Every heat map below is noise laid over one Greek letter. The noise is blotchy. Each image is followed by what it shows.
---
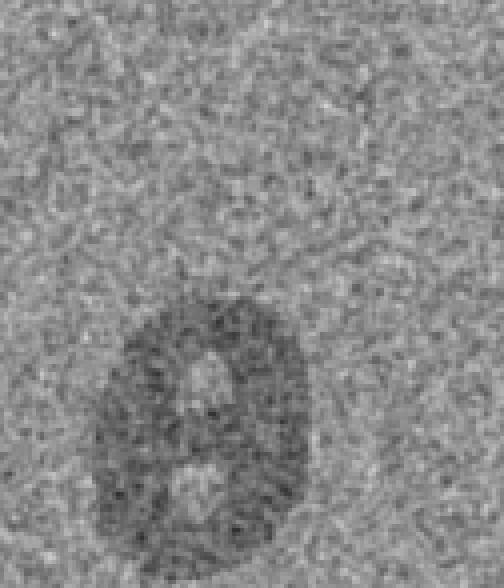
theta
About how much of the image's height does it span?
half
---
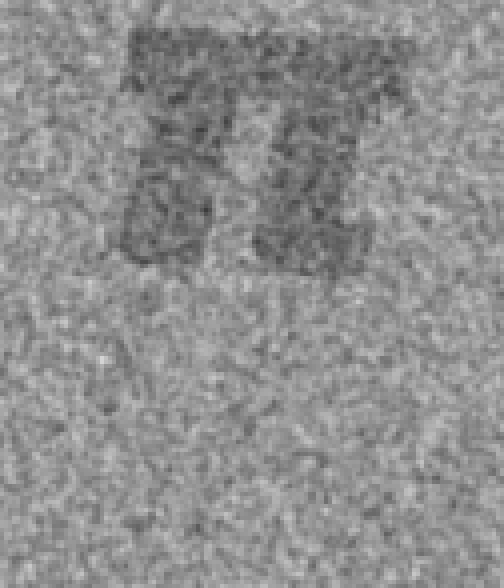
pi
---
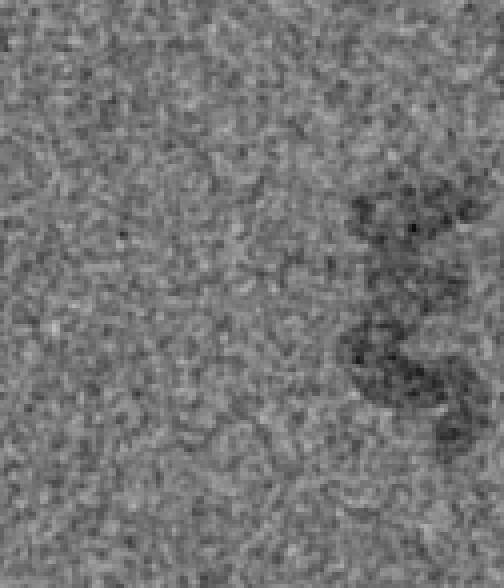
xi
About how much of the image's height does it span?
half
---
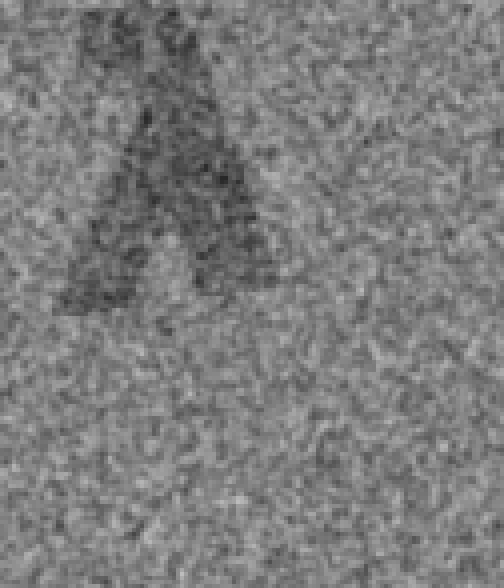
lambda
